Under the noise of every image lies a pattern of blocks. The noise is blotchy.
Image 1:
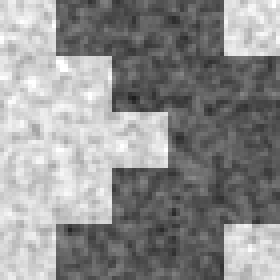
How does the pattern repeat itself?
top and bottom mirror each other
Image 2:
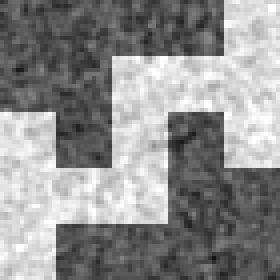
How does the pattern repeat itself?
the same after a half turn
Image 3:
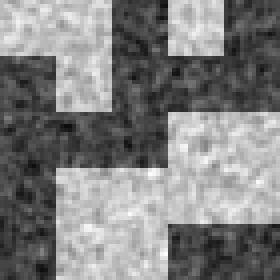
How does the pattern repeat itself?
no symmetry
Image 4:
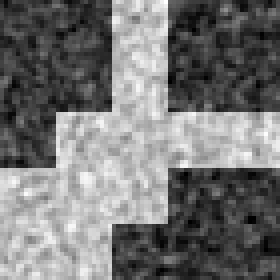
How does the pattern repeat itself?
mirrored about the diagonal from the bottom left
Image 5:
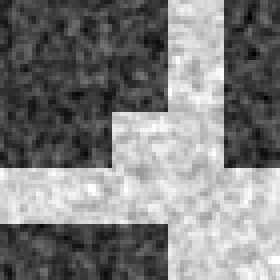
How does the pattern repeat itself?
mirrored about the diagonal from the top left
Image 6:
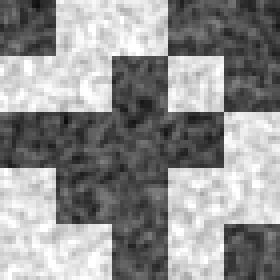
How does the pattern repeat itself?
mirrored about the diagonal from the bottom left
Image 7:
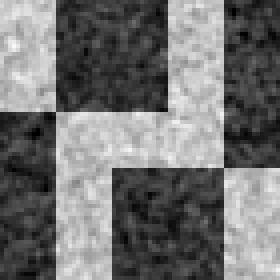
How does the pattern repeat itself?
the same after a half turn
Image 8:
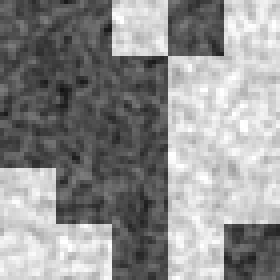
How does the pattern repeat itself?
no symmetry
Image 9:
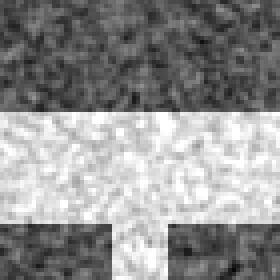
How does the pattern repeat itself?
left and right mirror each other
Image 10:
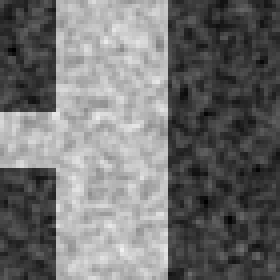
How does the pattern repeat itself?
top and bottom mirror each other
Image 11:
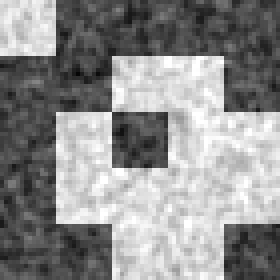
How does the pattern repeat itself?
mirrored about the diagonal from the top left
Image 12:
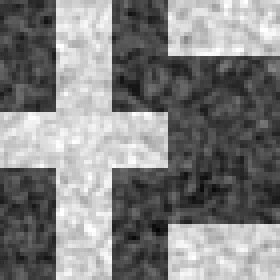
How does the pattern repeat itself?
top and bottom mirror each other
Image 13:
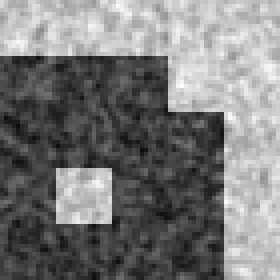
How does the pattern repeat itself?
mirrored about the diagonal from the bottom left
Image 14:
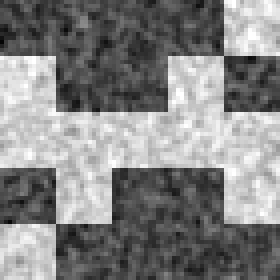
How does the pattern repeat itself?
the same after a half turn
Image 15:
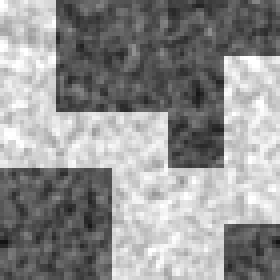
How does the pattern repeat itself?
no symmetry
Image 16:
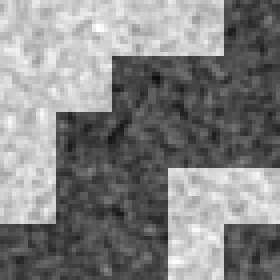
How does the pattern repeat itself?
mirrored about the diagonal from the top left
